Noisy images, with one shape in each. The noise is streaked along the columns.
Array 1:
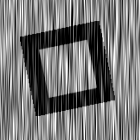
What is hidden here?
dark square frame
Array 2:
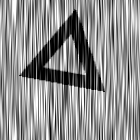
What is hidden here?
dark triangle frame
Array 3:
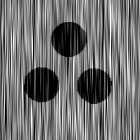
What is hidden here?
dark three dots
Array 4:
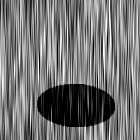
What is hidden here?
dark ellipse
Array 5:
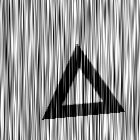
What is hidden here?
dark triangle frame
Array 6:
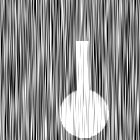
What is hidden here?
light lollipop
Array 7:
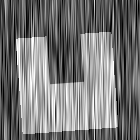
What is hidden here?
light square with a notch
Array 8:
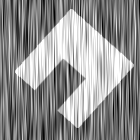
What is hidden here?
light square with a notch
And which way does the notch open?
down and left
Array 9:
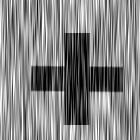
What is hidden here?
dark cross
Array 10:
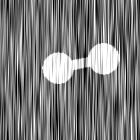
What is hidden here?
light dumbbell
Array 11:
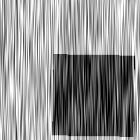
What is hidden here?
dark square
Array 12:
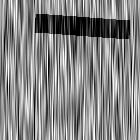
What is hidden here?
dark bar
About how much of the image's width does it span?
two thirds
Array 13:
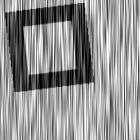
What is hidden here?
dark square frame
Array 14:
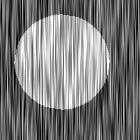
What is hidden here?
light disc
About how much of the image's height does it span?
two thirds
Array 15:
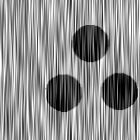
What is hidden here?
dark three dots
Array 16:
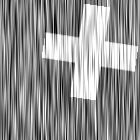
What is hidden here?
light cross
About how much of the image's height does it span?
two thirds
